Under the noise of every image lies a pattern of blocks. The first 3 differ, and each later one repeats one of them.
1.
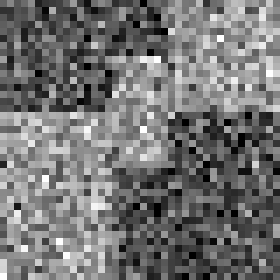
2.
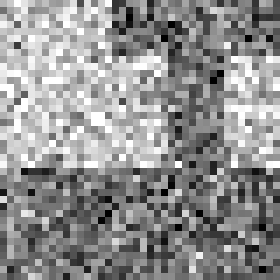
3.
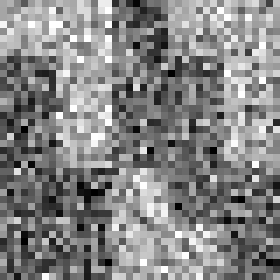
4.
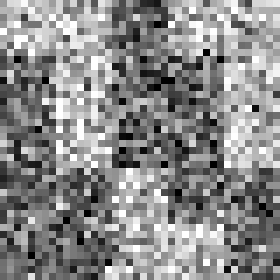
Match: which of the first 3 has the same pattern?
3
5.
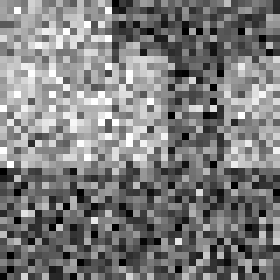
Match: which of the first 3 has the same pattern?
2
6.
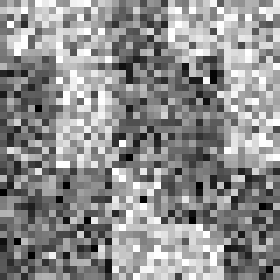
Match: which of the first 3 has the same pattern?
3
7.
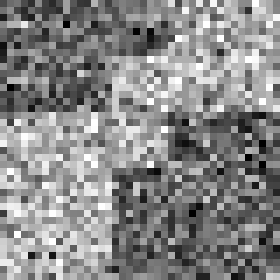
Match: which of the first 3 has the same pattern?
1
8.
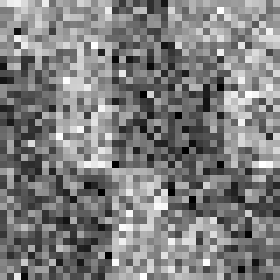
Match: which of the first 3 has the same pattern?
3
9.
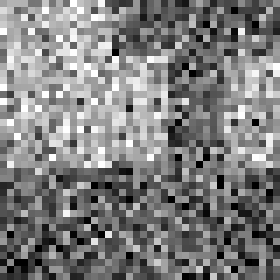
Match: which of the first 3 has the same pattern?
2
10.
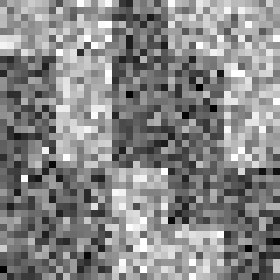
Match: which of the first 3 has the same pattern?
3
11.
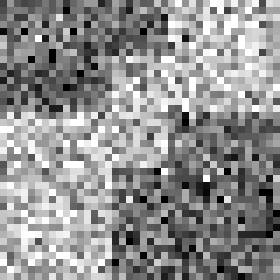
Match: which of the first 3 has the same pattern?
1
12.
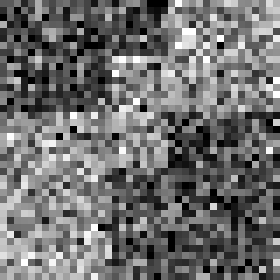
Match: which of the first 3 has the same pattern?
1
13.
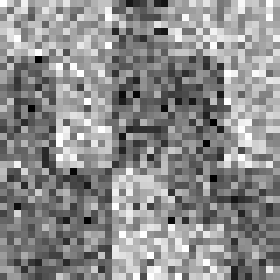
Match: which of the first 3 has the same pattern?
3
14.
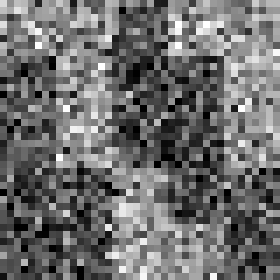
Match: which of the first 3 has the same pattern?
3
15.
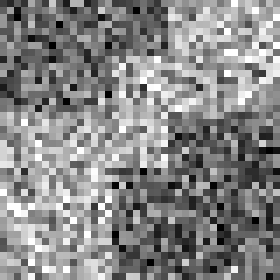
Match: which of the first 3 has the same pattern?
1
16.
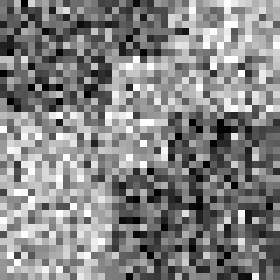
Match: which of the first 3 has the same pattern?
1
